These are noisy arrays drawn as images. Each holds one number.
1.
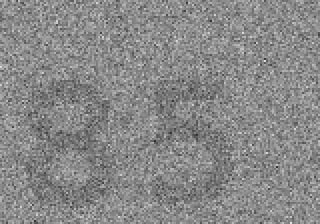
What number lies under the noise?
85
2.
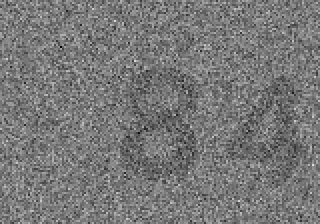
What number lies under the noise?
84
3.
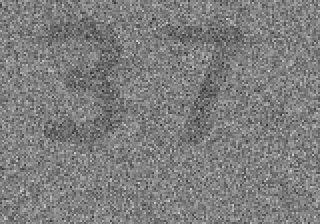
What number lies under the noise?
37
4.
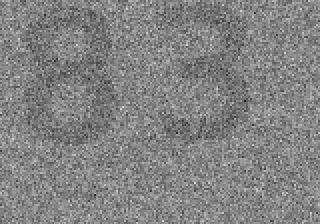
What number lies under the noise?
83
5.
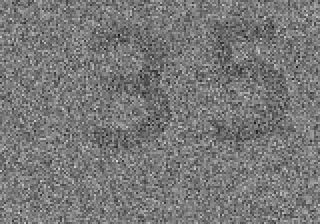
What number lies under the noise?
35
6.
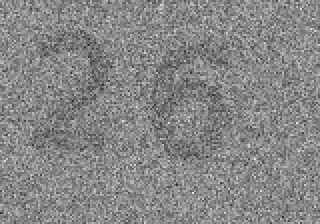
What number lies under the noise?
26
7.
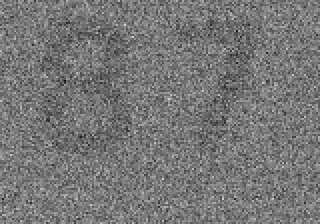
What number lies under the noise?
87
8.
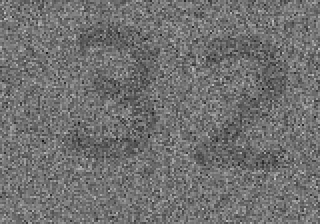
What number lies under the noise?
32
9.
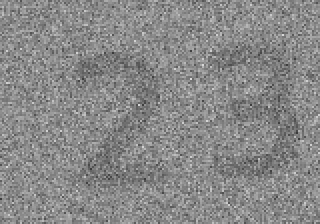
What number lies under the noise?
23
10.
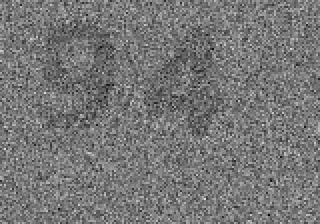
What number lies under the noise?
94
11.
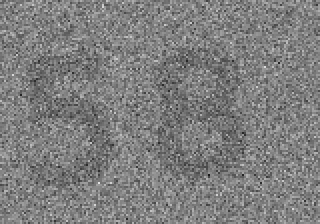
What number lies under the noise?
58
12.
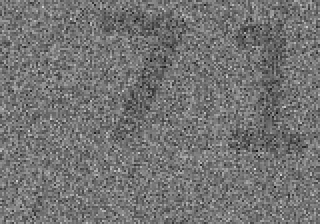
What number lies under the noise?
71
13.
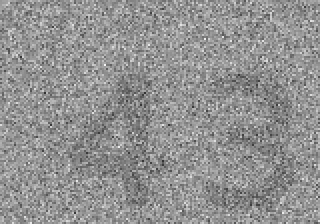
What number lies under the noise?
43
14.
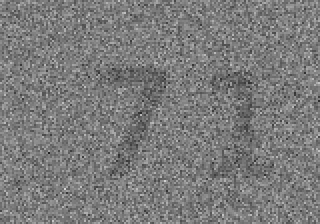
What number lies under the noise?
71
